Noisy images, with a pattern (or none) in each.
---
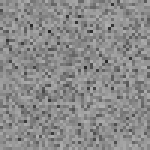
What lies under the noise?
only noise
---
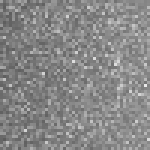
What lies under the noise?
a smooth slope
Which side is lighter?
right
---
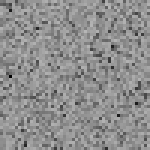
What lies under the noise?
only noise
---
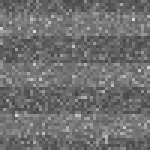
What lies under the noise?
horizontal stripes
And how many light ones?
3
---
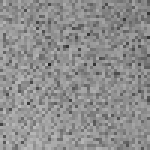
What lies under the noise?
a smooth slope
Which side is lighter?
bottom left
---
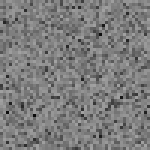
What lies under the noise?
only noise
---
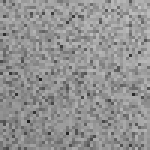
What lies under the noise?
a smooth slope
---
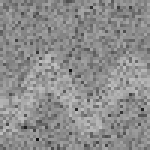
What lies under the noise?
a wavy band
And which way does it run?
left to right
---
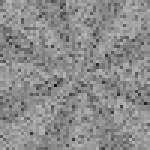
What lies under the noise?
spokes from one point
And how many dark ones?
8
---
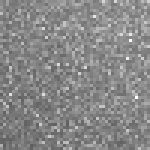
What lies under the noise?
a smooth slope
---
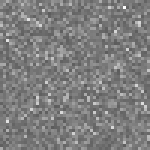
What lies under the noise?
only noise
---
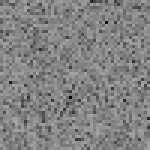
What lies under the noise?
only noise
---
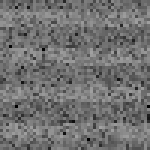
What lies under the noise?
horizontal stripes
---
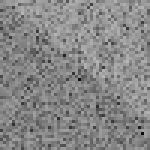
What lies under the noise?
a sharp edge
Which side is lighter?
top right
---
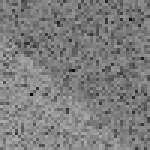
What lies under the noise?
a sharp edge
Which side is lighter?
bottom left
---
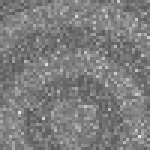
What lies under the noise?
rings round one point
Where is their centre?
bottom middle
